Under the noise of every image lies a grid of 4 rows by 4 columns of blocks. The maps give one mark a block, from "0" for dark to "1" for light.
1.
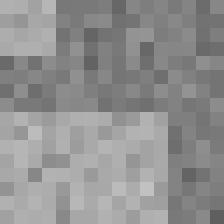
1 0 0 0
0 0 0 0
1 1 1 0
1 1 1 0
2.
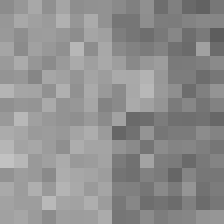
1 1 0 0
1 1 1 0
1 1 0 0
1 1 0 0
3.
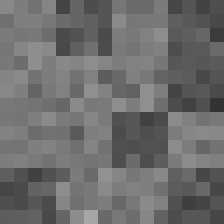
1 0 1 0
1 1 1 0
1 1 0 1
0 1 1 0
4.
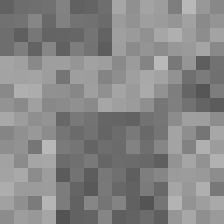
0 0 1 1
1 1 1 0
1 0 0 1
1 0 0 1
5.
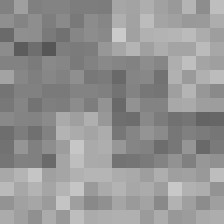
0 0 1 1
0 0 0 1
0 1 0 0
1 1 1 1
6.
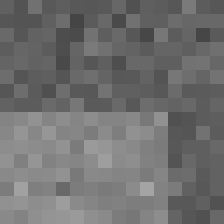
0 0 0 0
0 0 0 0
1 1 1 0
1 1 1 0
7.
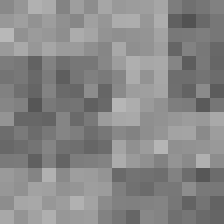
1 1 1 0
0 0 1 0
0 0 1 1
1 1 0 0
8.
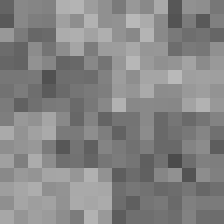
0 1 1 0
0 0 1 1
1 0 0 0
1 1 0 0
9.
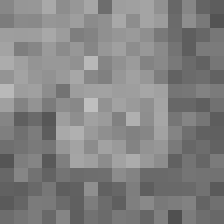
1 1 1 0
1 1 1 0
0 1 1 0
0 0 0 0
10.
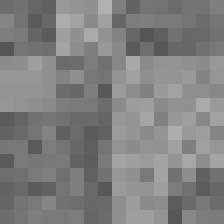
0 1 0 0
1 0 1 1
0 0 1 1
0 0 1 0
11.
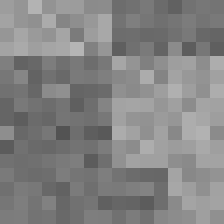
1 1 0 0
0 0 1 1
0 0 1 1
0 0 0 1
